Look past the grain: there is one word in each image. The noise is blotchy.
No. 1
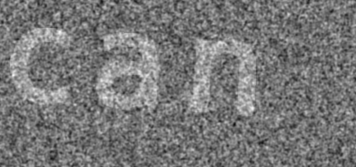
can
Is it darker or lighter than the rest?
lighter
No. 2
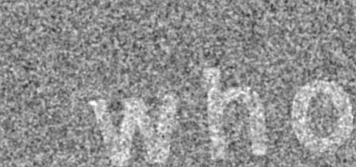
who
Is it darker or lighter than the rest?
lighter
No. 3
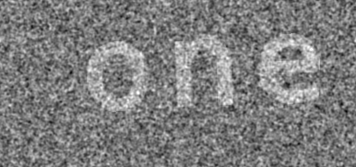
one
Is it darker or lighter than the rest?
lighter
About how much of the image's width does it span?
two thirds
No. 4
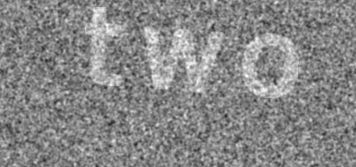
two
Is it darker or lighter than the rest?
lighter
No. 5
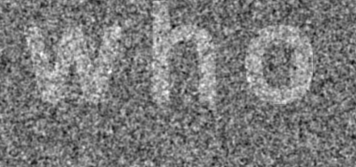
who
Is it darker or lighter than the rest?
lighter
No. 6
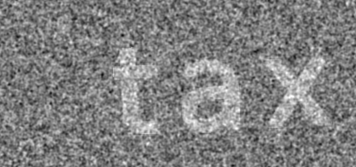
tax
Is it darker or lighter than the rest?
lighter
